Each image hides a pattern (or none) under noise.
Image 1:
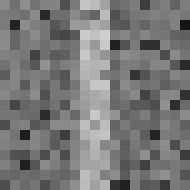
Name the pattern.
one vertical stripe
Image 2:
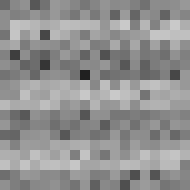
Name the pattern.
horizontal stripes
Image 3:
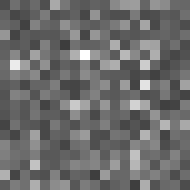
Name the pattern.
only noise
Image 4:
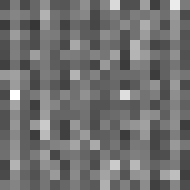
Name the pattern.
vertical stripes
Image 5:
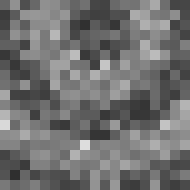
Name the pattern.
rings round one point
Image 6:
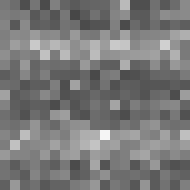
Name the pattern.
horizontal stripes
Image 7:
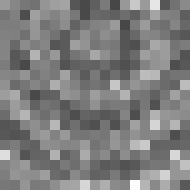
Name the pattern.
rings round one point
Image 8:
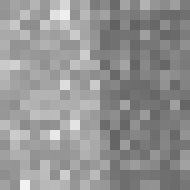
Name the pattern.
a sharp edge
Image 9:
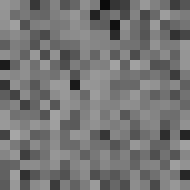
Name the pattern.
only noise
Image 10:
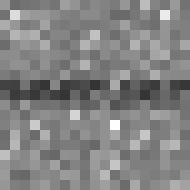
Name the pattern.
one horizontal stripe
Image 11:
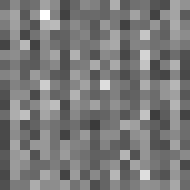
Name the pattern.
vertical stripes
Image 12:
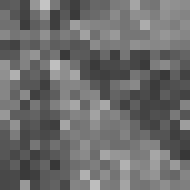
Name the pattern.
spokes from one point
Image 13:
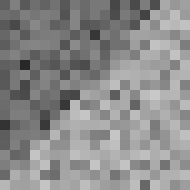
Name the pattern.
a sharp edge
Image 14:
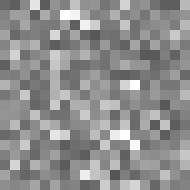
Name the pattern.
only noise
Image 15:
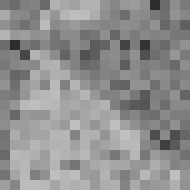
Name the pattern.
spokes from one point
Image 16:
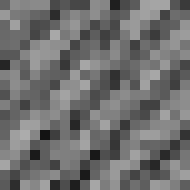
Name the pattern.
diagonal stripes
